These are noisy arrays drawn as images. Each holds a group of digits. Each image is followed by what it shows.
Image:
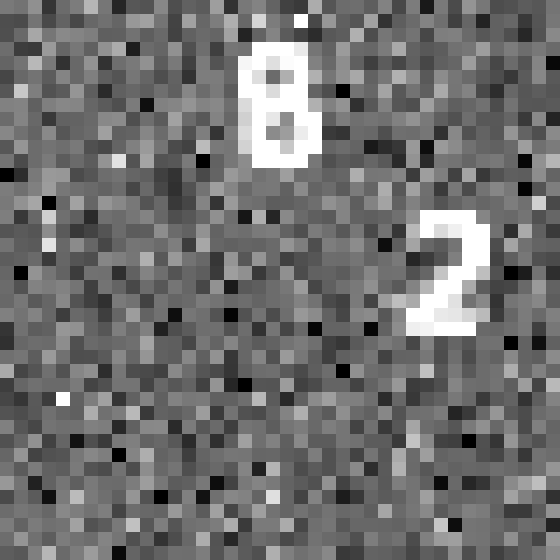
top middle: light 8; middle right: light 2
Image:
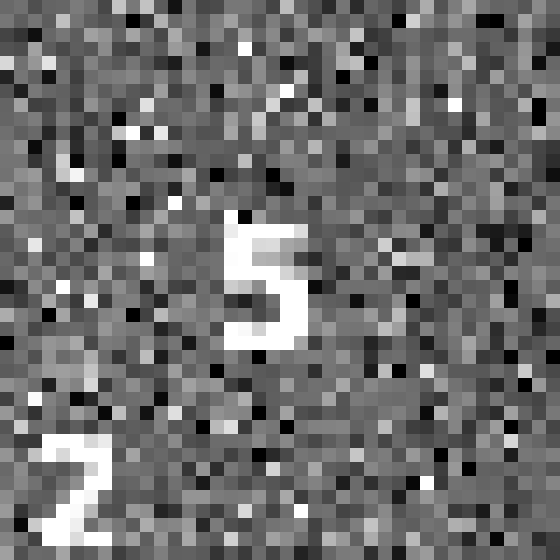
centre: light 5; bottom left: light 2
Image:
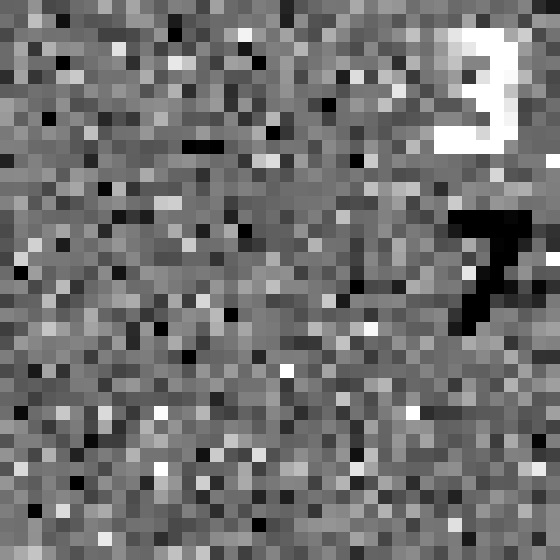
top right: light 3; middle right: dark 7
